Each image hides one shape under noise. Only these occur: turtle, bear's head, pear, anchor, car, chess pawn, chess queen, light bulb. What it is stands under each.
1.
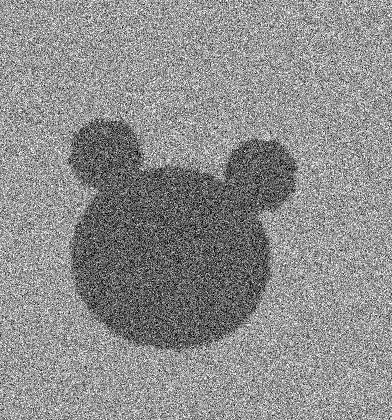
bear's head
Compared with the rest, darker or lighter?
darker
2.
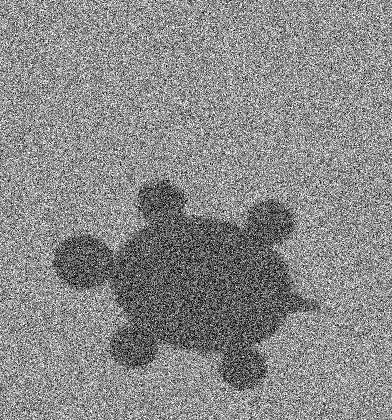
turtle
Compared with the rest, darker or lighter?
darker
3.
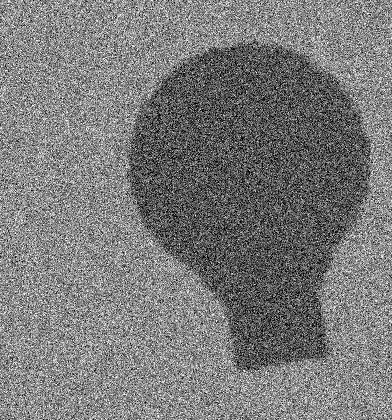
light bulb
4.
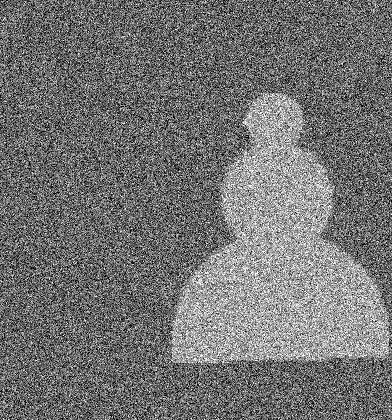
chess pawn
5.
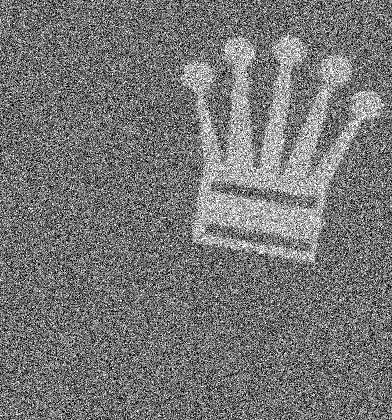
chess queen
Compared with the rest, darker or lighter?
lighter
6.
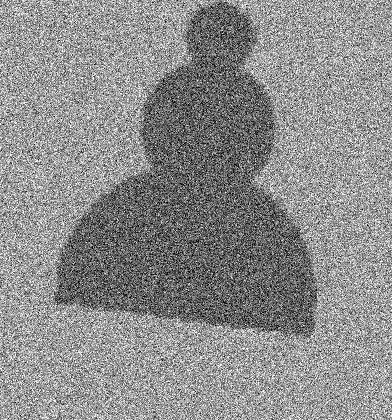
chess pawn
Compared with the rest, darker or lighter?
darker
